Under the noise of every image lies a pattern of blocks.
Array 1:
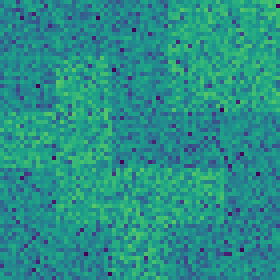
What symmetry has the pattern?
mirrored about the diagonal from the bottom left
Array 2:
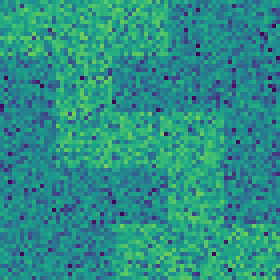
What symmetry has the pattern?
the same after a half turn
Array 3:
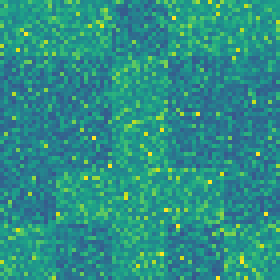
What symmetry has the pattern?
left and right mirror each other
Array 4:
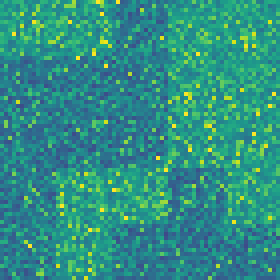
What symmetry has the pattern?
no symmetry
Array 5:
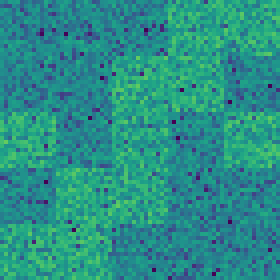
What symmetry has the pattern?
the same after a half turn
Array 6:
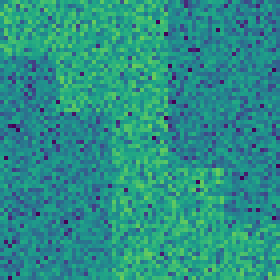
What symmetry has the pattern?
the same after a half turn
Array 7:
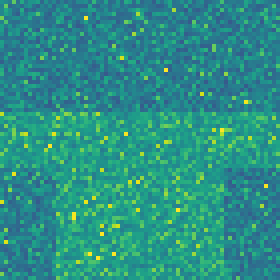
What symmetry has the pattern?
left and right mirror each other
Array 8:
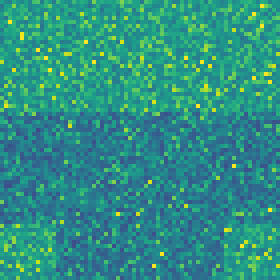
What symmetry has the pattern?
left and right mirror each other
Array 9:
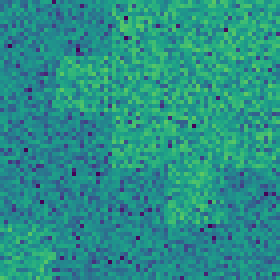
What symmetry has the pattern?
mirrored about the diagonal from the bottom left
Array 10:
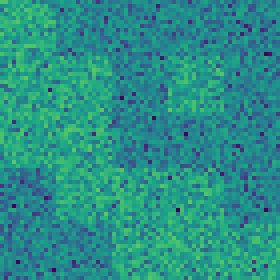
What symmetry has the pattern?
mirrored about the diagonal from the bottom left
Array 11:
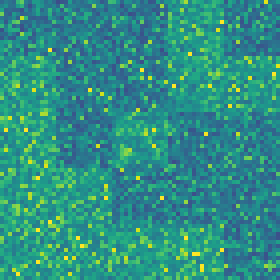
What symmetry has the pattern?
mirrored about the diagonal from the bottom left
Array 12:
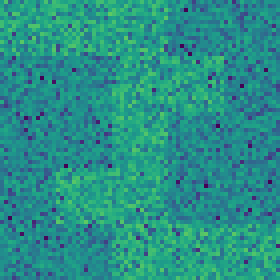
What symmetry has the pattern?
the same after a half turn
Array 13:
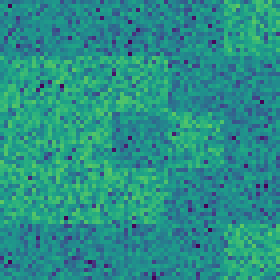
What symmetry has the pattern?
top and bottom mirror each other
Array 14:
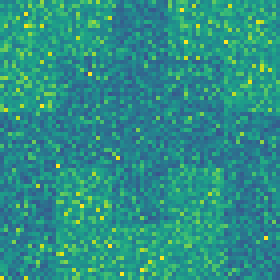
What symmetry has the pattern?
left and right mirror each other
